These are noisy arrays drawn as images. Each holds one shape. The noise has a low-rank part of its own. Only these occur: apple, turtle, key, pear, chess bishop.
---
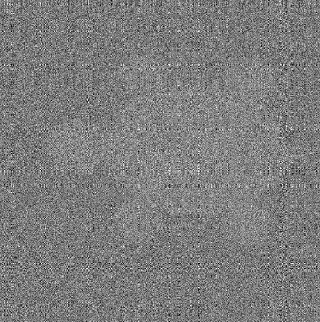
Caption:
light turtle
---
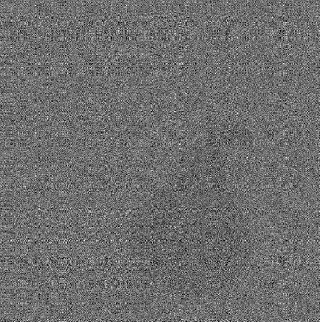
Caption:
dark pear
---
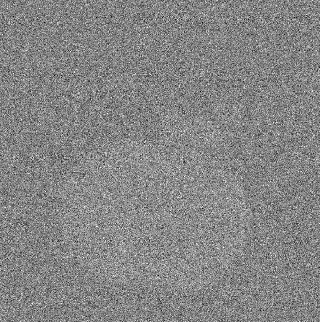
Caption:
light apple
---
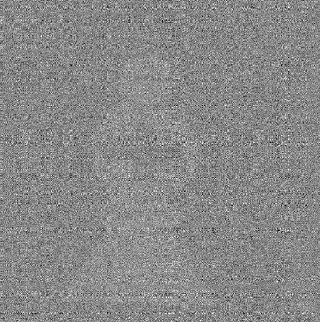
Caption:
light chess bishop
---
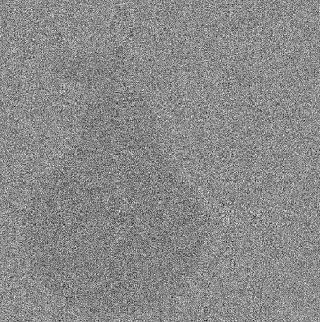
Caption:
dark pear
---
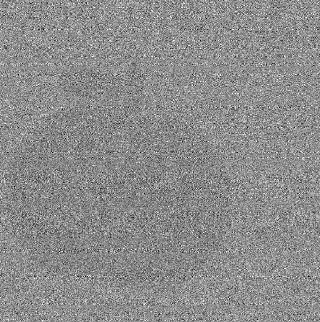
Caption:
dark apple
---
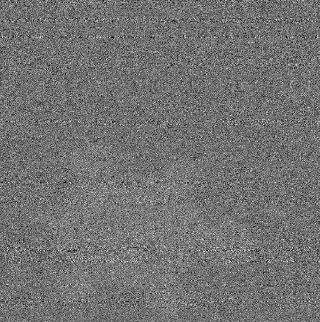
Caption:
light turtle
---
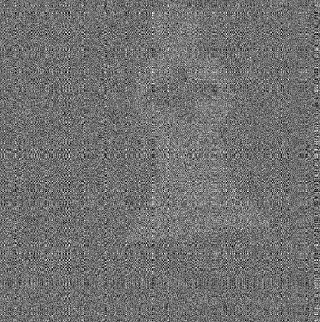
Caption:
light chess bishop
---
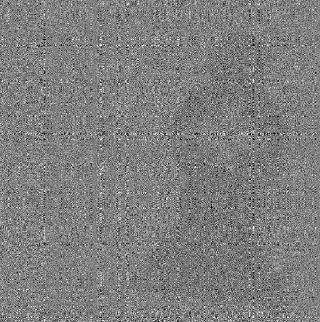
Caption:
dark chess bishop
